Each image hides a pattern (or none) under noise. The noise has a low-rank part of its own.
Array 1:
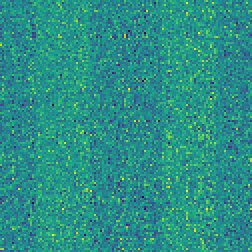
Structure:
vertical stripes
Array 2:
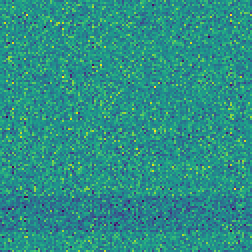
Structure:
one horizontal stripe
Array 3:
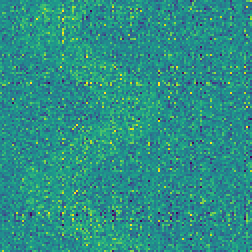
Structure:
a wavy band
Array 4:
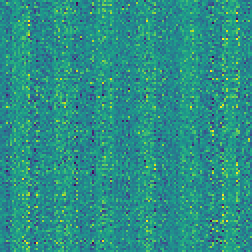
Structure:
vertical stripes
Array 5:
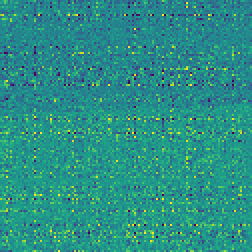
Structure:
a sharp edge
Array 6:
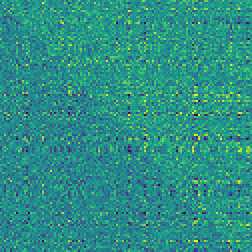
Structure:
a sharp edge
